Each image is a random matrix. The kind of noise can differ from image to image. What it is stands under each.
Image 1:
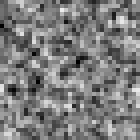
blotchy
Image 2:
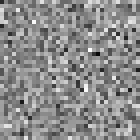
independent entries
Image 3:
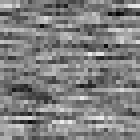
streaked along the rows
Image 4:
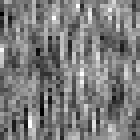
streaked along the columns
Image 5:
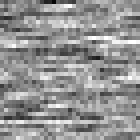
streaked along the rows
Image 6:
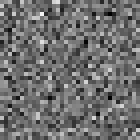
independent entries
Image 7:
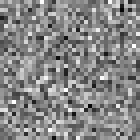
independent entries
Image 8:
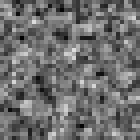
blotchy
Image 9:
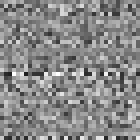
rows of uneven size
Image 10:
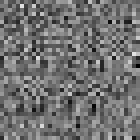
low rank plus noise
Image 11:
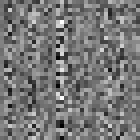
columns of uneven size
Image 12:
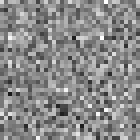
low rank plus noise
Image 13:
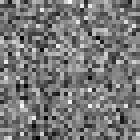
independent entries
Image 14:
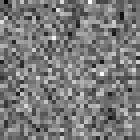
independent entries
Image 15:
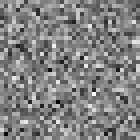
independent entries
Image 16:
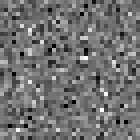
heavy tails
